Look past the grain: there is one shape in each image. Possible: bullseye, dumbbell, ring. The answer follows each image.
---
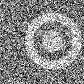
bullseye
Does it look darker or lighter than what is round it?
lighter
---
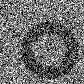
ring
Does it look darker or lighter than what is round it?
darker
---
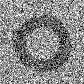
ring
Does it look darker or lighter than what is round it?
darker
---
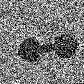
dumbbell
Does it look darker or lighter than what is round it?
darker
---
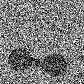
dumbbell
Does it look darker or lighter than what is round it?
darker
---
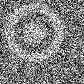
bullseye
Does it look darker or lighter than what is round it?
lighter
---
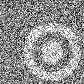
bullseye
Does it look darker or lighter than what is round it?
lighter
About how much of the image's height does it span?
two thirds
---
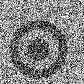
bullseye
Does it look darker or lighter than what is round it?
darker
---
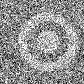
bullseye
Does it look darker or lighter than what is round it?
lighter
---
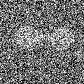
dumbbell
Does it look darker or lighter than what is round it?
lighter
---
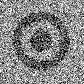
bullseye
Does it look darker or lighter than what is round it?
darker
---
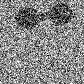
dumbbell
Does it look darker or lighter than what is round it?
darker
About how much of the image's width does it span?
two thirds
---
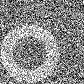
ring
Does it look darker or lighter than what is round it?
lighter
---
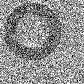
ring
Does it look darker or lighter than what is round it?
darker
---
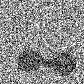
dumbbell
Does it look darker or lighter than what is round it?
darker
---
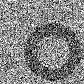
ring
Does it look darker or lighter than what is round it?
darker
